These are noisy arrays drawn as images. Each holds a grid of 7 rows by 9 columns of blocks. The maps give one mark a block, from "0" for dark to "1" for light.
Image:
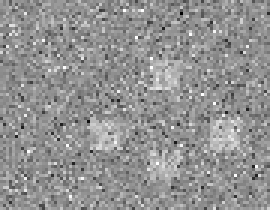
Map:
0 0 0 0 0 0 0 0 0
0 0 0 0 0 0 0 0 0
0 0 0 0 0 1 0 0 0
0 0 0 0 0 0 0 0 0
0 0 0 1 0 0 0 1 0
0 0 0 0 0 1 0 0 0
0 0 0 0 0 0 0 0 0
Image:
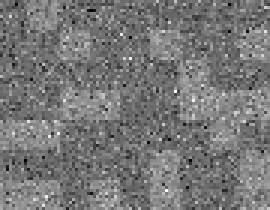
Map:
0 1 0 0 0 0 0 0 0
0 0 1 0 0 1 0 0 1
0 0 0 0 0 0 1 0 0
0 0 1 1 0 0 1 1 1
1 1 0 0 0 0 0 1 0
0 0 0 0 0 1 0 0 1
1 1 0 1 0 1 0 0 1
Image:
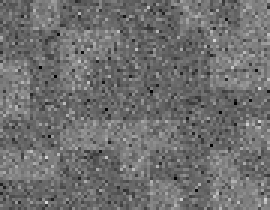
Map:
0 1 0 0 0 0 1 0 1
0 0 1 1 0 0 0 1 1
1 0 1 0 0 0 0 1 1
1 0 0 0 0 0 0 0 0
0 0 1 1 1 1 0 0 1
1 1 0 0 1 0 0 1 0
0 0 0 0 0 1 0 1 1
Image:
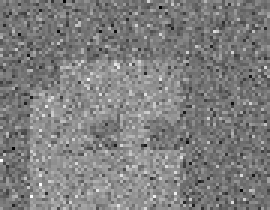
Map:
0 0 0 0 0 0 0 0 0
0 0 0 0 0 0 0 0 0
0 0 1 1 1 1 0 0 0
0 1 1 1 1 1 0 0 0
0 1 1 0 1 0 0 0 0
0 1 1 1 1 1 0 0 0
0 1 1 1 1 1 0 0 0
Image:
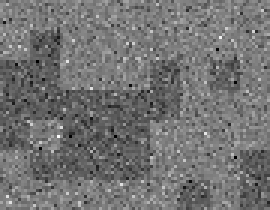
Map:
1 1 1 1 1 1 1 1 1
1 0 1 1 1 1 1 1 1
0 0 1 1 1 0 1 0 1
0 0 0 0 0 0 1 1 1
0 1 0 0 0 1 1 1 1
1 0 0 0 0 1 1 1 0
1 1 1 1 1 1 0 1 0
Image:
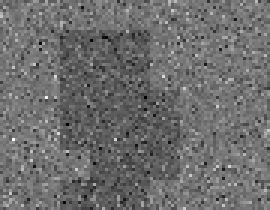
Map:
1 1 1 1 1 1 1 1 1
1 1 0 0 0 1 1 1 1
1 1 0 0 0 1 1 1 1
1 1 0 0 0 0 1 1 1
1 1 0 0 0 0 1 1 1
1 1 1 0 0 0 1 1 1
1 1 0 0 0 1 1 1 1
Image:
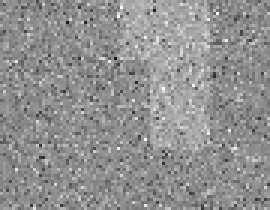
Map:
0 0 0 0 1 1 1 0 0
0 0 0 0 1 1 1 0 0
0 0 0 0 0 1 1 0 0
0 0 0 0 0 1 1 0 0
0 0 0 0 0 1 1 0 0
0 0 0 0 0 0 0 0 0
0 0 0 0 0 0 0 0 0
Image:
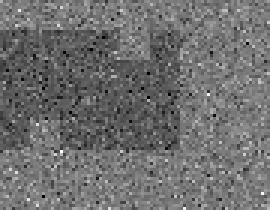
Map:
1 1 1 1 1 1 1 1 1
0 0 0 0 1 0 1 1 1
0 0 0 0 0 0 1 1 1
0 0 0 0 0 0 1 1 1
0 1 0 0 0 0 1 1 1
1 1 1 1 1 1 1 1 1
1 1 1 1 1 1 1 1 1
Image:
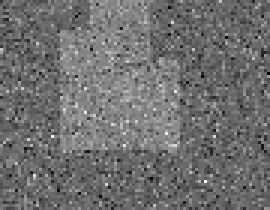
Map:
0 0 0 1 1 0 0 0 0
0 0 1 1 1 0 0 0 0
0 0 1 1 1 1 0 0 0
0 0 1 1 1 1 0 0 0
0 0 1 1 1 1 0 0 0
0 0 0 0 0 0 0 0 0
0 0 0 0 0 0 0 0 0
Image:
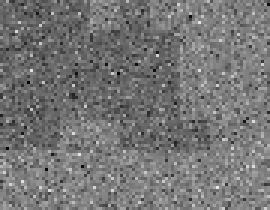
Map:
0 0 0 1 0 1 1 1 1
0 0 0 0 0 0 1 1 1
0 0 0 0 0 0 1 1 1
0 0 0 0 0 0 1 1 1
0 0 1 1 0 0 0 1 1
1 1 1 1 1 1 1 1 1
1 1 1 1 1 1 1 1 1
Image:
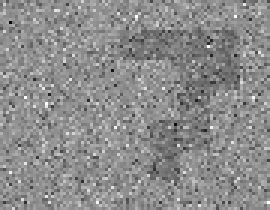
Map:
1 1 1 1 1 1 1 1 1
1 1 1 1 0 0 0 0 1
1 1 1 1 1 1 0 0 1
1 1 1 1 1 1 0 1 1
1 1 1 1 1 0 0 1 1
1 1 1 1 1 0 1 1 1
1 1 1 1 1 1 1 1 1
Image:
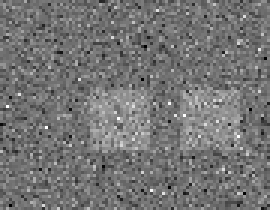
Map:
0 0 0 0 0 0 0 0 0
0 0 0 0 0 0 0 0 0
0 0 0 0 0 0 0 0 0
0 0 0 1 1 0 1 1 0
0 0 0 1 1 0 1 1 0
0 0 0 0 0 0 0 0 0
0 0 0 0 0 0 0 0 0
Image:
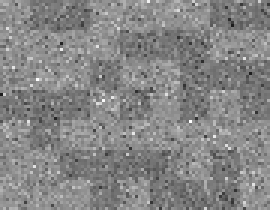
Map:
1 0 0 1 1 1 1 0 0
1 1 1 1 0 0 0 1 1
1 1 1 0 1 1 0 0 0
0 0 0 1 0 1 0 1 0
1 0 1 1 1 1 1 1 1
1 1 0 0 0 0 1 0 1
1 1 1 0 1 0 0 0 1
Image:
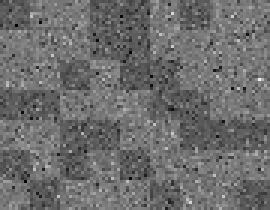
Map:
0 1 1 0 0 1 0 1 1
1 1 1 0 0 1 1 1 1
1 1 0 1 0 0 1 1 1
0 0 1 1 1 0 0 1 1
1 1 0 0 1 1 0 0 0
0 1 0 1 0 1 1 1 1
1 0 1 1 1 0 1 1 0
